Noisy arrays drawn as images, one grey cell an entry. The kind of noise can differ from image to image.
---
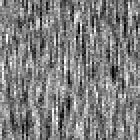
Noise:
streaked along the columns
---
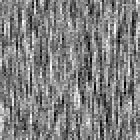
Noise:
streaked along the columns
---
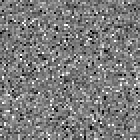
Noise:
heavy tails
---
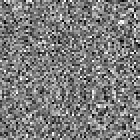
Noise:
low rank plus noise
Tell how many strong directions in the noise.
five to eight
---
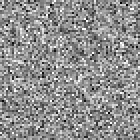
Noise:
independent entries
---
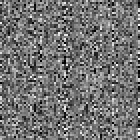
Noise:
columns of uneven size
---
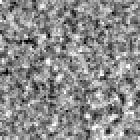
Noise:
blotchy
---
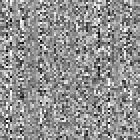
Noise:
columns of uneven size
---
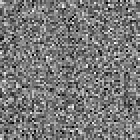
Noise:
low rank plus noise
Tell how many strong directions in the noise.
five to eight
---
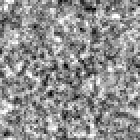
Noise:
blotchy
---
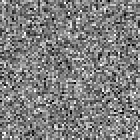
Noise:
independent entries
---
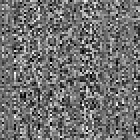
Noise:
columns of uneven size
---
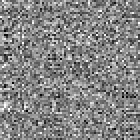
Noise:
low rank plus noise
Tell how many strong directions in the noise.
three or four
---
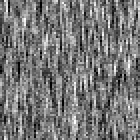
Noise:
streaked along the columns
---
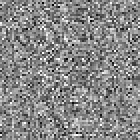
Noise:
low rank plus noise
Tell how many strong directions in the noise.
three or four
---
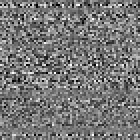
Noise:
rows of uneven size
